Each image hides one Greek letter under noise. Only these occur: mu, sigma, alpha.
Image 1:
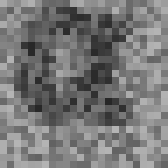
dark alpha
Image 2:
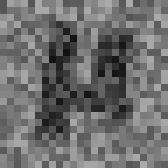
dark mu
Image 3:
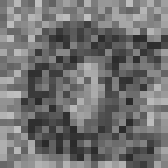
dark alpha
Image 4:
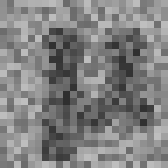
dark mu
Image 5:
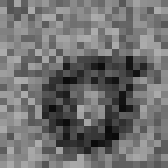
dark sigma
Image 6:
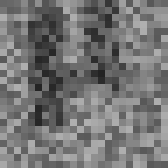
dark mu
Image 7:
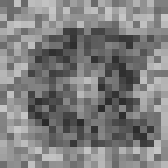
dark alpha
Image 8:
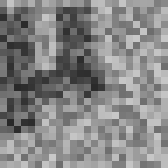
dark mu
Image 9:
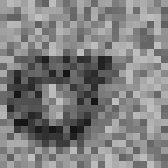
dark sigma
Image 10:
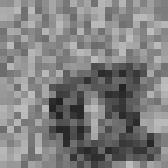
dark alpha
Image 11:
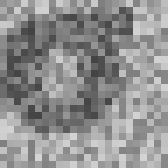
dark sigma
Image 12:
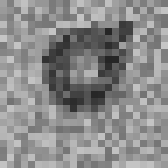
dark sigma
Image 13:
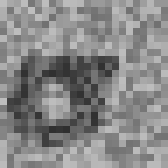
dark sigma
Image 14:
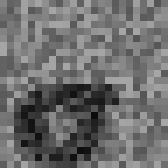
dark sigma
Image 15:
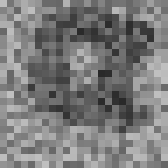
dark alpha
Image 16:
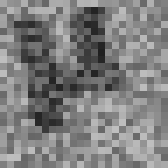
dark mu
